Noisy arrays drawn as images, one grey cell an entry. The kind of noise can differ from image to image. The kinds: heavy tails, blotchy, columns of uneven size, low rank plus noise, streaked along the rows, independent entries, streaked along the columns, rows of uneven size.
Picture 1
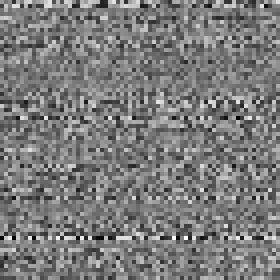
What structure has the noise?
rows of uneven size
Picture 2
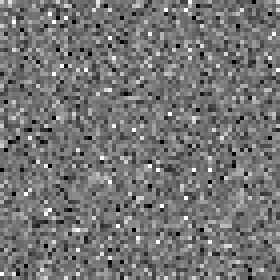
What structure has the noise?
heavy tails
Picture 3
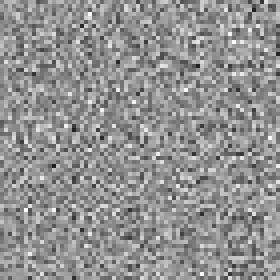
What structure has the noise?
low rank plus noise
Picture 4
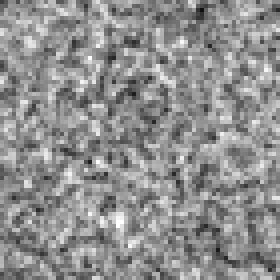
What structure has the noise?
blotchy
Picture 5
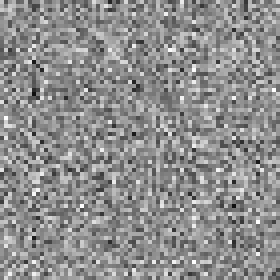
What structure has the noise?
low rank plus noise
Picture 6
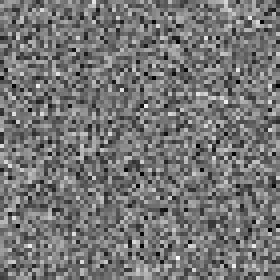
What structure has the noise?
independent entries
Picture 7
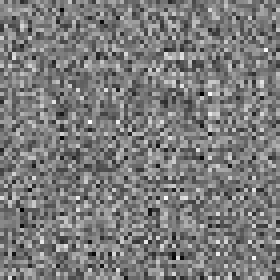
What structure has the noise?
low rank plus noise
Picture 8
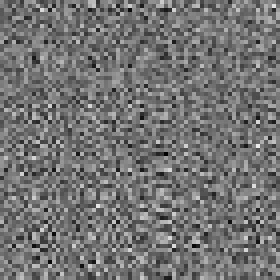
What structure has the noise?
low rank plus noise
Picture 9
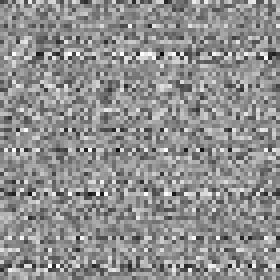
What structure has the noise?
rows of uneven size
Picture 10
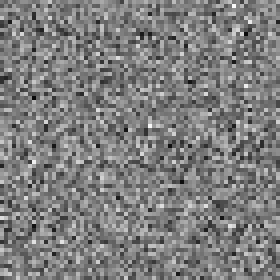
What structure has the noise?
low rank plus noise
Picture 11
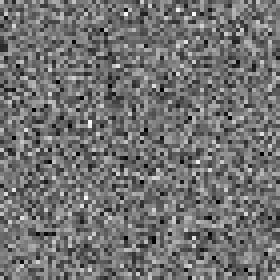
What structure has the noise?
independent entries
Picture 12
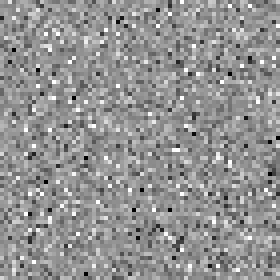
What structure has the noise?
heavy tails
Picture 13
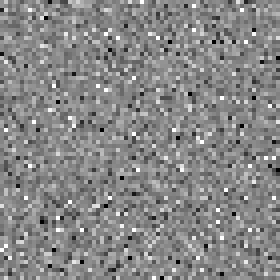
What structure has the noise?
heavy tails
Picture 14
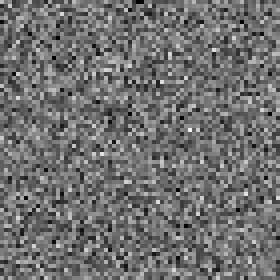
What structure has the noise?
independent entries
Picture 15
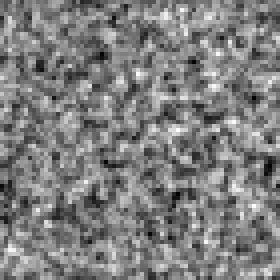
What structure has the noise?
blotchy
